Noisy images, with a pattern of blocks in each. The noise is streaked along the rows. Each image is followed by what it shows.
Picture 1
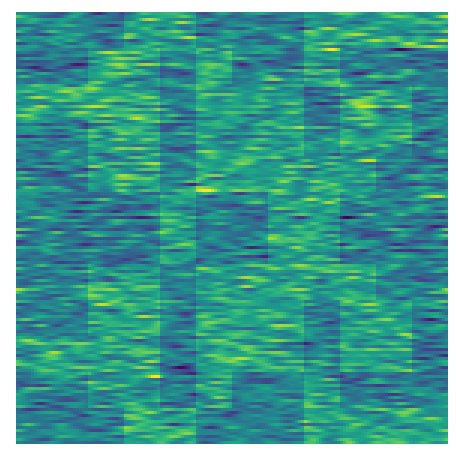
top and bottom mirror each other
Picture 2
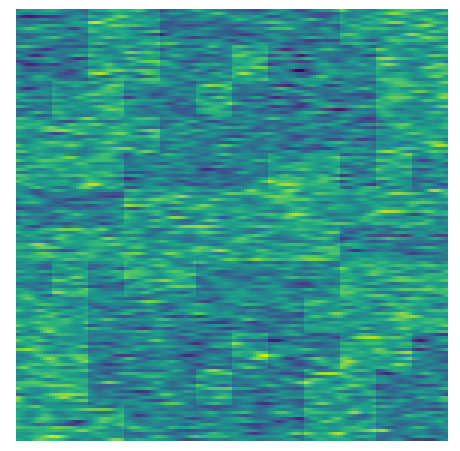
the same after a half turn
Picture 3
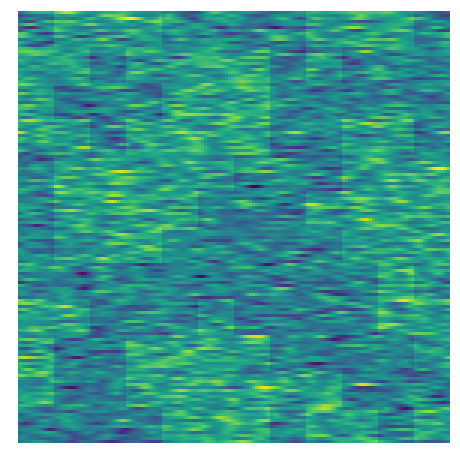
mirrored about the diagonal from the top left
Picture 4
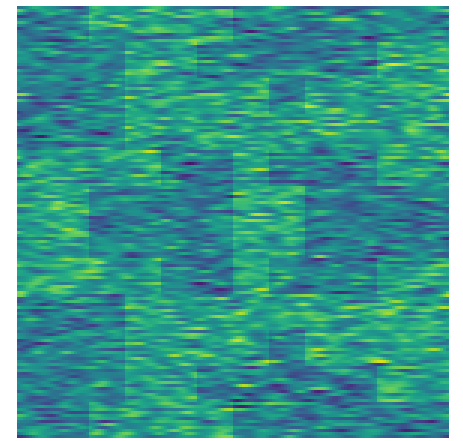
top and bottom mirror each other
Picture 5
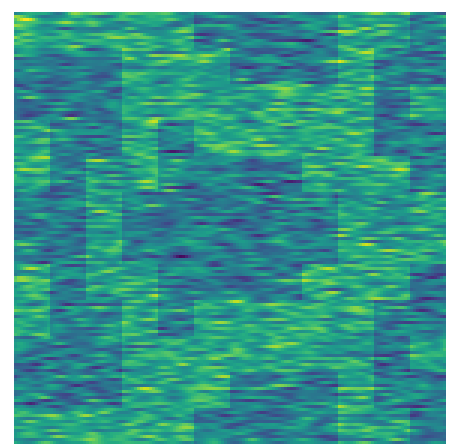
top and bottom mirror each other
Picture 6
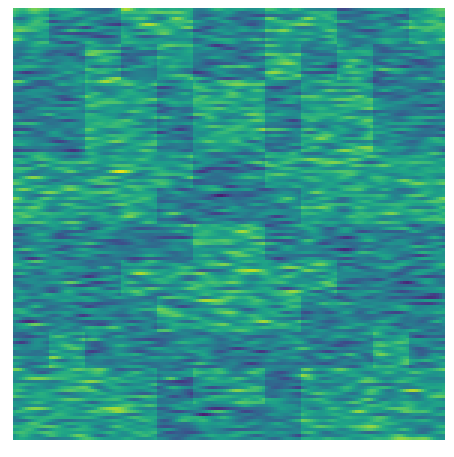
left and right mirror each other
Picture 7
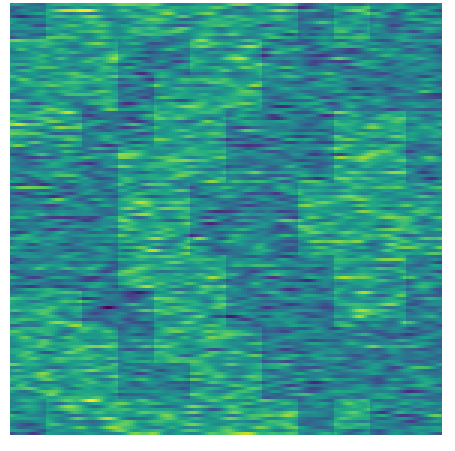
top and bottom mirror each other
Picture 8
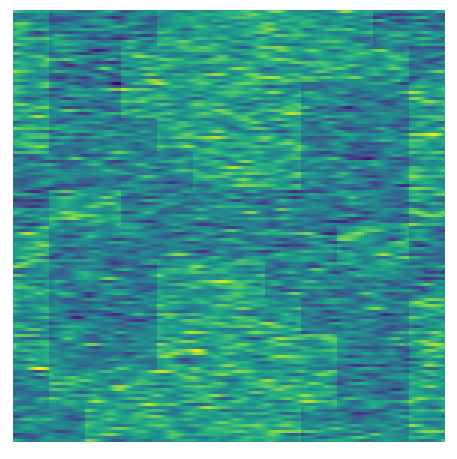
the same after a half turn
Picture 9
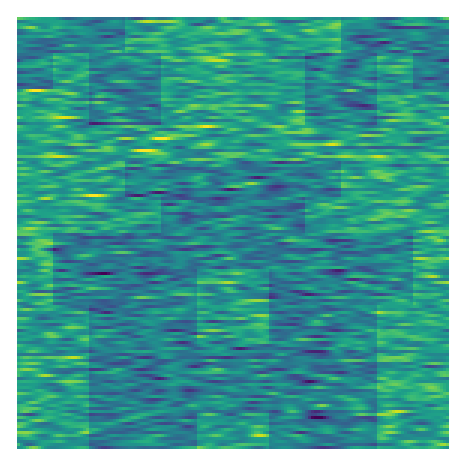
left and right mirror each other
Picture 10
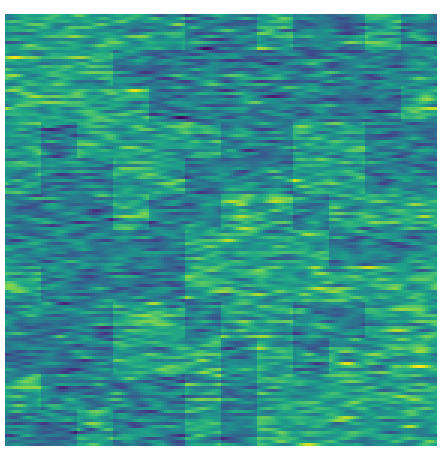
mirrored about the diagonal from the top left
